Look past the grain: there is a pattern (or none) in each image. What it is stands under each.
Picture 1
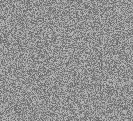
only noise
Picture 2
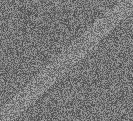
a diagonal band
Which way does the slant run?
bottom left to top right
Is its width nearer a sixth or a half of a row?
a sixth
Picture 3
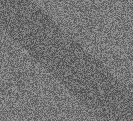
a diagonal band
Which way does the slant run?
top left to bottom right
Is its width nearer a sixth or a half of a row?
a half
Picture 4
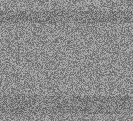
bands of rows
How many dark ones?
2
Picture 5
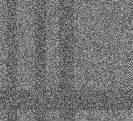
bands of rows crossing bands of columns
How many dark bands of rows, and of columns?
1 and 3
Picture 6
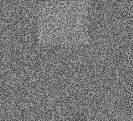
one block
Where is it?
top middle
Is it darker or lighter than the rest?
lighter
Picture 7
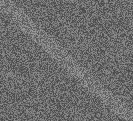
a diagonal band
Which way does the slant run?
top left to bottom right
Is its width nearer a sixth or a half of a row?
a sixth
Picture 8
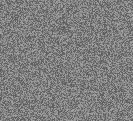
only noise
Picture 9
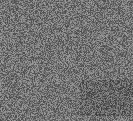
one block
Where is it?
bottom right
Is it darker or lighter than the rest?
darker
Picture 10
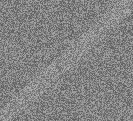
a diagonal band
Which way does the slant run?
bottom left to top right
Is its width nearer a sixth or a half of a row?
a sixth
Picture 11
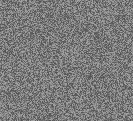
only noise
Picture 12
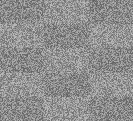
a checkerboard
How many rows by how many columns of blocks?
5 by 3
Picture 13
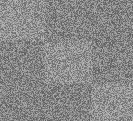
blocks along the diagonal
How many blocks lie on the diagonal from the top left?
3
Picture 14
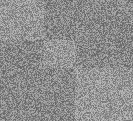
blocks along the diagonal
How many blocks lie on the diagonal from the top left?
3
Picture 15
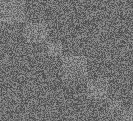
blocks along the diagonal
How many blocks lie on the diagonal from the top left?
7
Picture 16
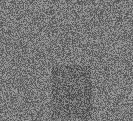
one block
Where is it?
bottom middle
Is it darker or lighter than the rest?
darker
